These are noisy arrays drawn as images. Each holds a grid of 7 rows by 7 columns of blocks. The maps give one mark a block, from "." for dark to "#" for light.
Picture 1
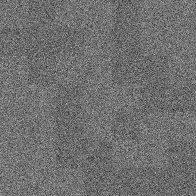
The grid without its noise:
# . # # . # #
. . . # . # #
# . # # . . #
# # . # # . .
# # . # . # #
# # . . # # .
# # # . . . .
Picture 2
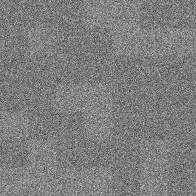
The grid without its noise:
. . . # # . .
. # . . # # #
. . . . . . .
. . # # . . .
# . . # . . .
. # . . . # .
# # # # . # .
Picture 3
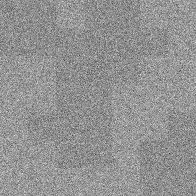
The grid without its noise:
. . # . . # #
. . . . . . #
# # . . . # #
# # . . # # #
# . . . # # .
# # . . # . .
# # # # # . .
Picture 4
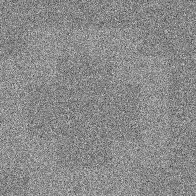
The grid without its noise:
. . . . . . .
. # # # # . .
# # . . # # .
# . . . . # .
# . . . . # .
# # . . # # .
. # # # # . .
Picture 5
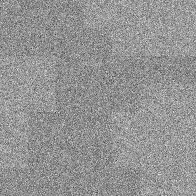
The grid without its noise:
. . . # # # #
. . . . # # #
# # . . . . .
# # . . . # #
# . . . # # #
# . . . # # #
. . . . . # #
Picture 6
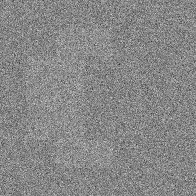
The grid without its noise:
. . . . . . .
. . # # . . .
. # # . . . .
. # # . . . .
. # # . . . .
. . # # . . .
. . . . . . .
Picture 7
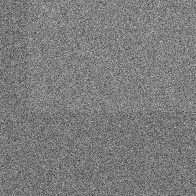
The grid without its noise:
. # # # # # #
. # # # # # #
. # # # # # #
. # # # # # #
. . . . . . .
. . . . . . .
. . . . . . .
